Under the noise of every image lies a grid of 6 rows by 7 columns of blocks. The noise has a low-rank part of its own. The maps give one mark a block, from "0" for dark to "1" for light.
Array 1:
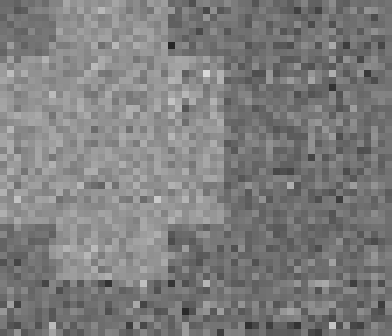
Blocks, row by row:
0 1 1 0 0 0 0
1 1 1 1 0 0 0
1 1 1 1 0 0 0
1 1 1 1 0 0 0
0 1 1 0 0 0 0
0 0 0 0 0 0 0
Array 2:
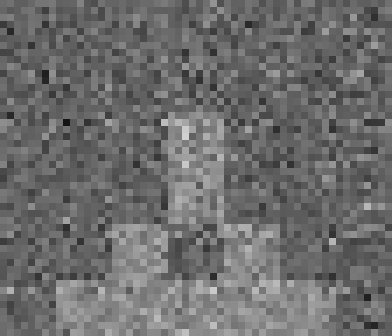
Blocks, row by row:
0 0 0 0 0 0 0
0 0 0 0 0 0 0
0 0 0 1 0 0 0
0 0 0 1 0 0 0
0 0 1 0 1 0 0
0 1 1 1 1 1 0
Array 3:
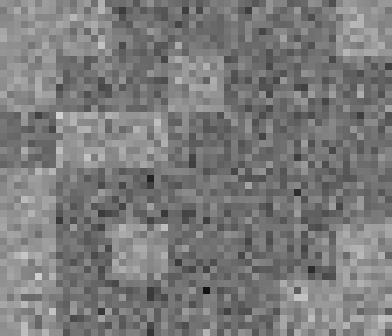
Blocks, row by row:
1 1 0 0 0 0 1
1 0 0 1 0 0 0
0 1 1 0 0 0 0
1 0 0 0 0 0 0
1 0 1 0 0 0 1
1 0 0 0 0 1 1
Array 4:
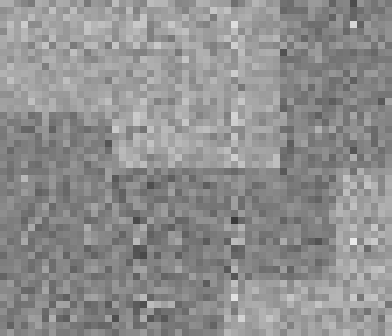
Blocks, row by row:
1 1 1 1 1 0 0
1 1 1 1 1 0 0
0 0 1 1 1 0 0
0 0 0 0 0 0 1
0 0 0 0 0 0 1
0 0 0 0 1 1 1
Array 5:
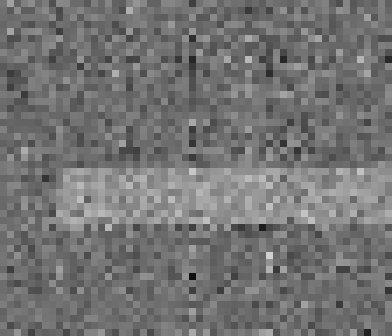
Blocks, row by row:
0 0 0 0 0 0 0
0 0 0 0 0 0 0
0 0 0 0 0 0 0
0 1 1 1 1 1 1
0 0 0 0 0 0 0
0 0 0 0 0 0 0
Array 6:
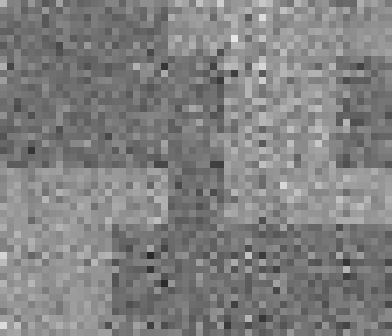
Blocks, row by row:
0 0 0 1 1 1 1
0 0 0 0 1 1 0
0 0 0 0 1 1 0
1 1 1 0 1 1 1
1 1 0 0 0 0 0
1 1 0 0 0 0 0
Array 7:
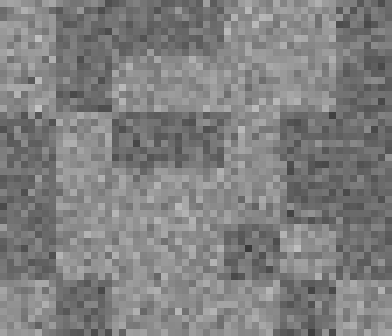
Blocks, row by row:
1 0 0 0 1 1 0
1 0 1 1 1 1 0
0 1 0 0 1 0 0
0 1 1 1 1 0 0
0 1 1 1 0 1 0
1 0 1 1 1 0 1
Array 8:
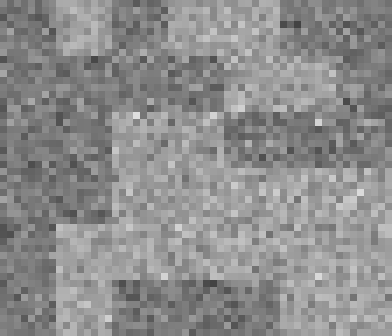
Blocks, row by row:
0 1 0 1 1 0 0
0 0 0 0 1 1 0
0 0 1 1 0 0 0
0 0 1 1 1 1 1
0 1 1 1 1 1 1
0 1 0 0 0 1 1
